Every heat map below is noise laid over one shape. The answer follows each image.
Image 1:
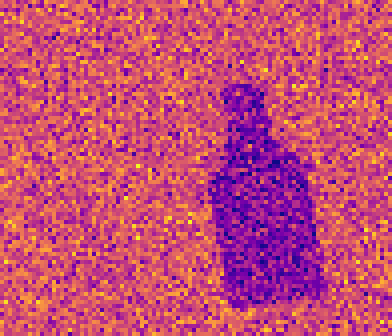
dark bottle
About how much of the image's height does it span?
two thirds
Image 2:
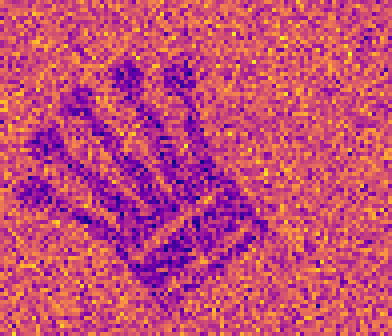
dark chess queen
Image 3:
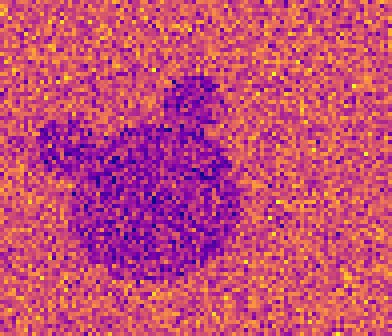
dark bear's head
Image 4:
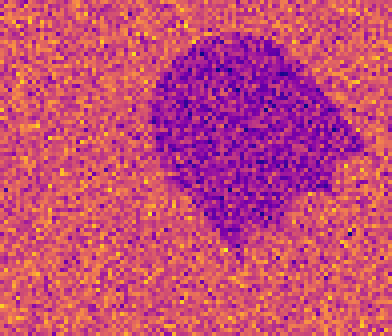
dark ghost
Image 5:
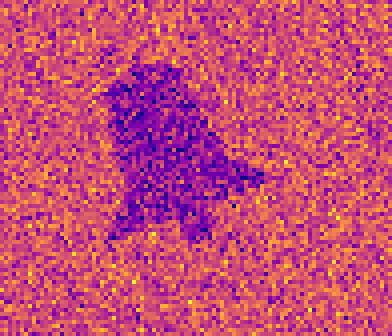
dark bell
